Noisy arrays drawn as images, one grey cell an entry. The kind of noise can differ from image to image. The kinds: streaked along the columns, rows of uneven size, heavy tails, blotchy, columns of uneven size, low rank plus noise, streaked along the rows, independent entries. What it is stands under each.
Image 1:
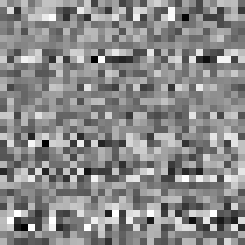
rows of uneven size
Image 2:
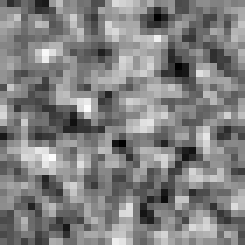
blotchy
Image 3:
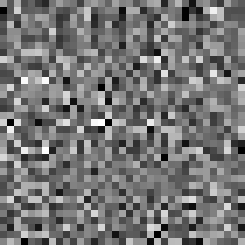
low rank plus noise
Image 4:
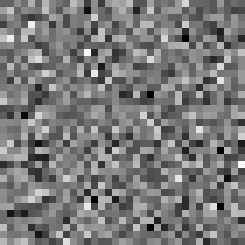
low rank plus noise
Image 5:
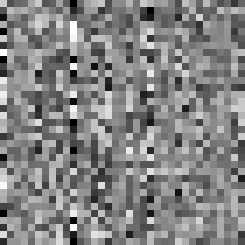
columns of uneven size
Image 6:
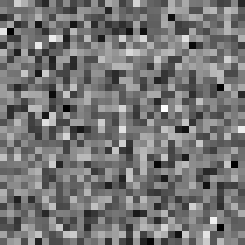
independent entries
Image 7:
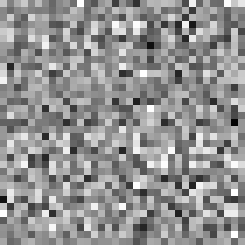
low rank plus noise
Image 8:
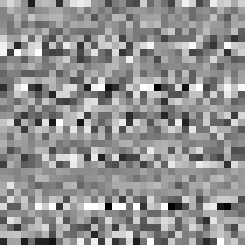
rows of uneven size
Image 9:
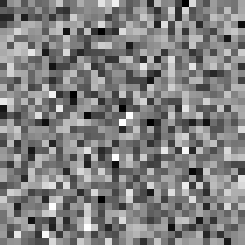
independent entries
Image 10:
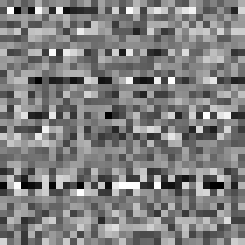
rows of uneven size
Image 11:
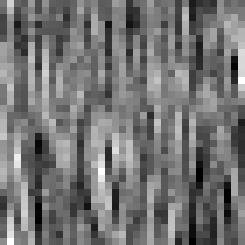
streaked along the columns
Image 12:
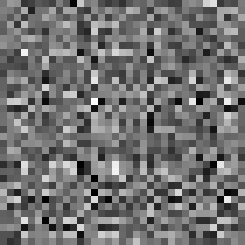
low rank plus noise
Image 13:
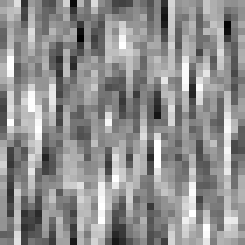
streaked along the columns
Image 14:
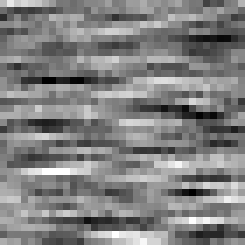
streaked along the rows
